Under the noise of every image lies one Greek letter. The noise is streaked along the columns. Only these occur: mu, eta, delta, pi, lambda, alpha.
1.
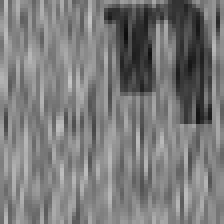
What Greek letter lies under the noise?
eta
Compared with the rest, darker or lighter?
darker
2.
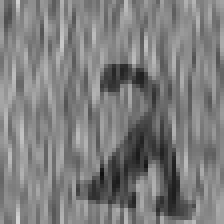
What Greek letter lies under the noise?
lambda
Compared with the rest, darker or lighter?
darker
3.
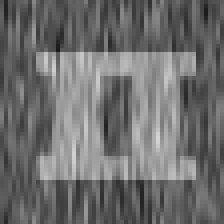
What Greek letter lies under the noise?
pi
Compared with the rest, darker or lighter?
lighter
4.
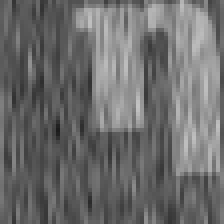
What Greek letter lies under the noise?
eta
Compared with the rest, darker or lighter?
lighter
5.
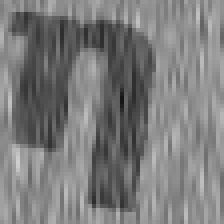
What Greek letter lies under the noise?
eta
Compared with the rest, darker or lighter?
darker
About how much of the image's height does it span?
nearly all
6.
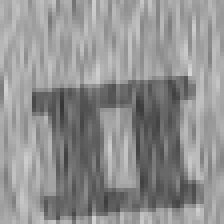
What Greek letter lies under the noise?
pi
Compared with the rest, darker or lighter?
darker
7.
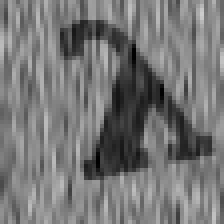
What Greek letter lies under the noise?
lambda
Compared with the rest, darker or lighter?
darker
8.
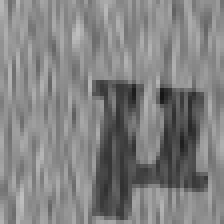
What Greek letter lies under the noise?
mu
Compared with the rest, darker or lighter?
darker
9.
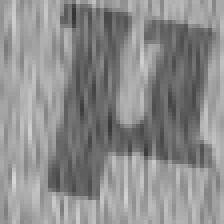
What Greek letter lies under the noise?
mu
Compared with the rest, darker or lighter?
darker
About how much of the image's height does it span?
nearly all
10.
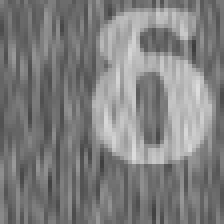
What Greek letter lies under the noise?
delta
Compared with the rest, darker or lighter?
lighter
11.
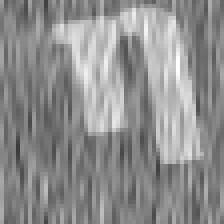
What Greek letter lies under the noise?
eta
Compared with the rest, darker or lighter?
lighter
